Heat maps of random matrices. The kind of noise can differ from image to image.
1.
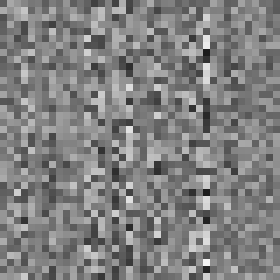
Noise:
columns of uneven size
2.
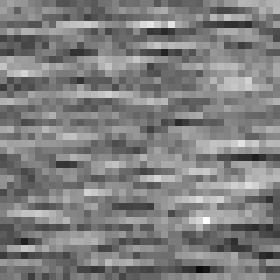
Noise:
streaked along the rows
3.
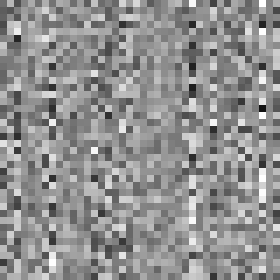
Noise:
columns of uneven size
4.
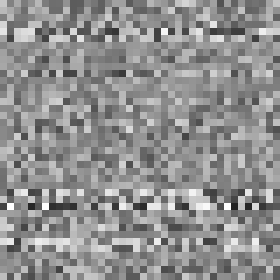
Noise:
rows of uneven size
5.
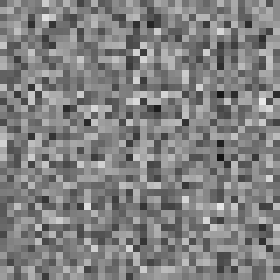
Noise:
low rank plus noise
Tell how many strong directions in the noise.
three or four
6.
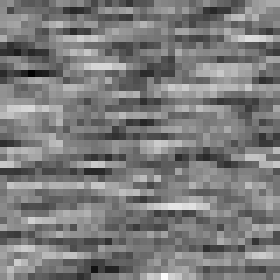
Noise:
streaked along the rows
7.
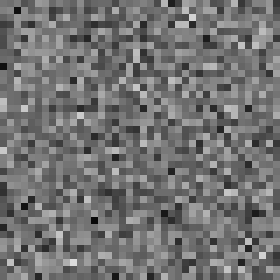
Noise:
independent entries
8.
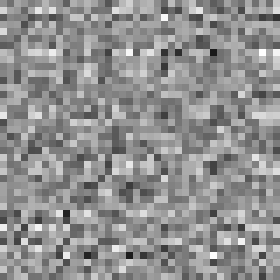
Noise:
low rank plus noise
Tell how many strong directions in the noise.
two
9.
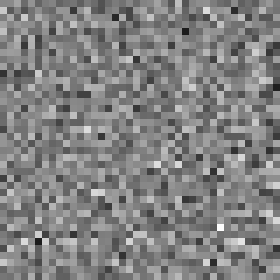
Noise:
low rank plus noise
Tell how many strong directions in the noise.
five to eight
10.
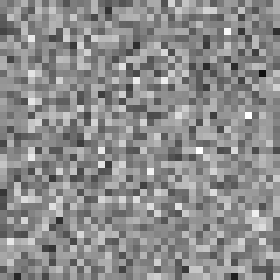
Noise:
independent entries
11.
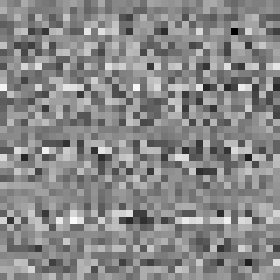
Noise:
rows of uneven size
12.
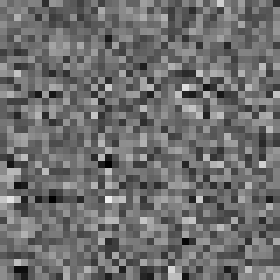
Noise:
low rank plus noise
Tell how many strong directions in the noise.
three or four
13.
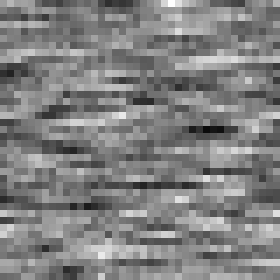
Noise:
streaked along the rows
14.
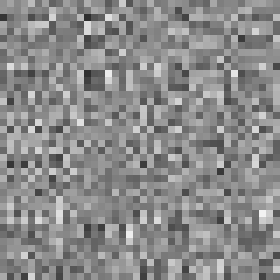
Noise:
low rank plus noise
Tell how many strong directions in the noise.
two
